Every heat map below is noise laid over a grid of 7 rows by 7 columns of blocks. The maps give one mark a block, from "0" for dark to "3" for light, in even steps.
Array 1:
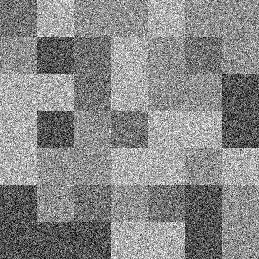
1322322
2013212
3313220
3021330
3223323
0212102
0003302
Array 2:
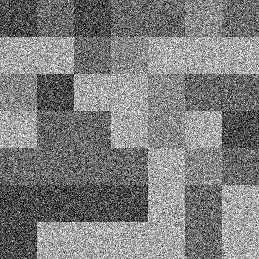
0101121
3312333
2033211
3113230
1111321
0000313
0333313
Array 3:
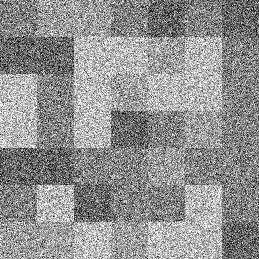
1221010
0033231
3132331
3130121
0011211
1301131
2232330
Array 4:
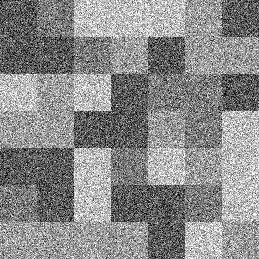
0133320
0012022
3230110
2200213
0031323
1030013
2222032
